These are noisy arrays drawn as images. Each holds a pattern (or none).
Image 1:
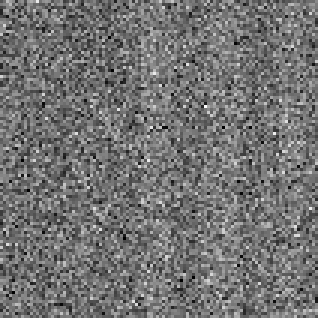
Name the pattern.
bands of columns
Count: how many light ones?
3
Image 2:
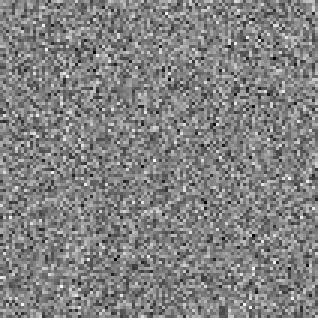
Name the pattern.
only noise
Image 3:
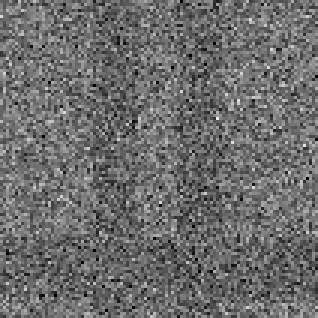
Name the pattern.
bands of rows crossing bands of columns
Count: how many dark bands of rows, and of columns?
1 and 2
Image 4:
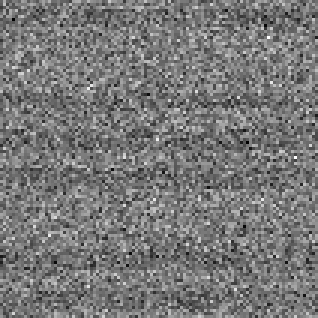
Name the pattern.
bands of rows
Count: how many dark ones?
6
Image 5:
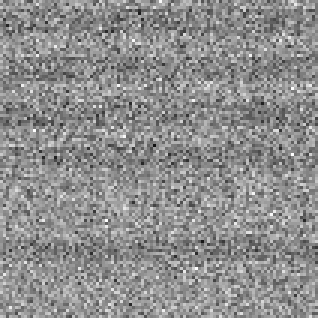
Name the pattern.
bands of rows
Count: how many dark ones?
5
